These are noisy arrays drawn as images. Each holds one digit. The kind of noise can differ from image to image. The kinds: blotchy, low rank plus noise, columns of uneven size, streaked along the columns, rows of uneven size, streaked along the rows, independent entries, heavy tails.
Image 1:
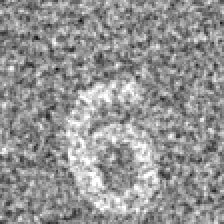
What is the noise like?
blotchy
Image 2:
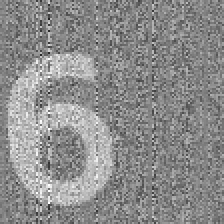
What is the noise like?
columns of uneven size
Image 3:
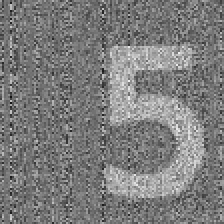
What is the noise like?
columns of uneven size
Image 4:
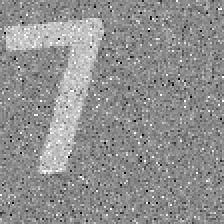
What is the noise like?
heavy tails
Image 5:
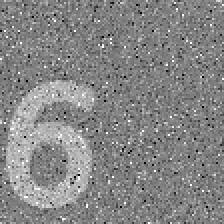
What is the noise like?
heavy tails
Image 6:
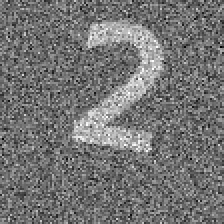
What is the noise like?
independent entries
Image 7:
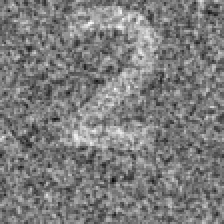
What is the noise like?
blotchy
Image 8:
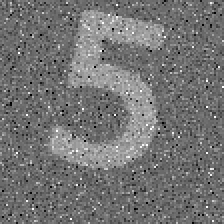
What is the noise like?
heavy tails
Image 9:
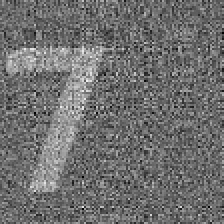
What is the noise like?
low rank plus noise
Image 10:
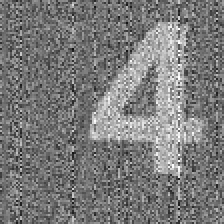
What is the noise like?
columns of uneven size
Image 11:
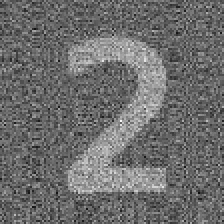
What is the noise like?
low rank plus noise
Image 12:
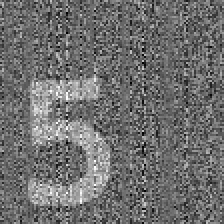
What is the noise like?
columns of uneven size
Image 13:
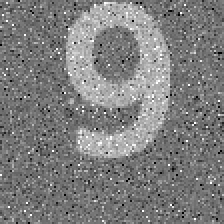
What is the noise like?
heavy tails
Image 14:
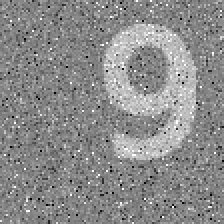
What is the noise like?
heavy tails
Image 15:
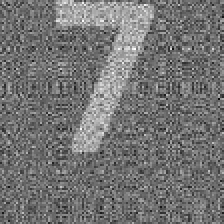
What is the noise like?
low rank plus noise
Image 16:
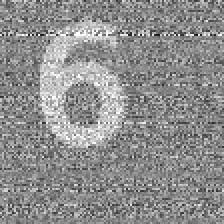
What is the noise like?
rows of uneven size
